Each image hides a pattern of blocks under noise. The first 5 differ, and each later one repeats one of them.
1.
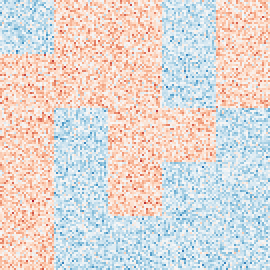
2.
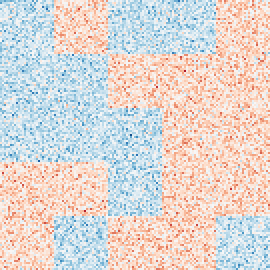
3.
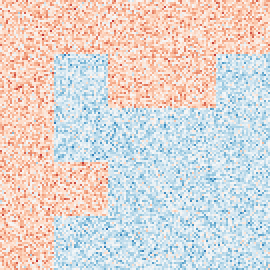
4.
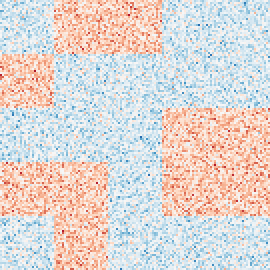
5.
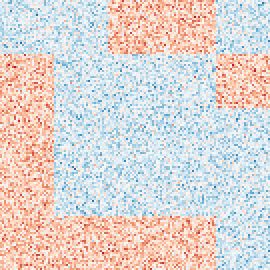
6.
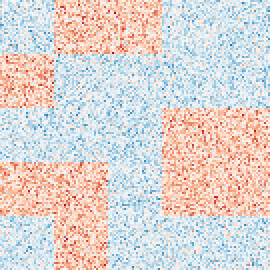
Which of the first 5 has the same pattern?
4
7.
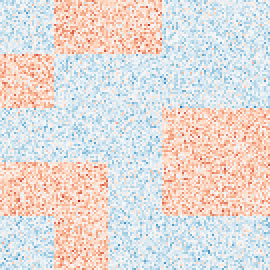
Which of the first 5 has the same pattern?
4
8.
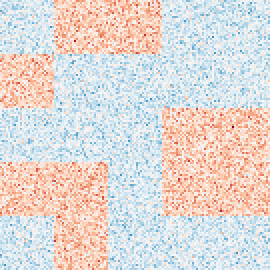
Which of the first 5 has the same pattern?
4
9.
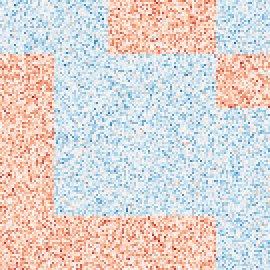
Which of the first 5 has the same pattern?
5
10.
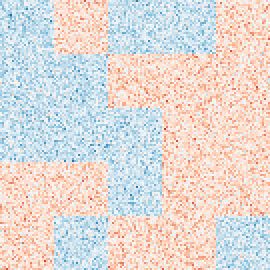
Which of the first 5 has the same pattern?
2
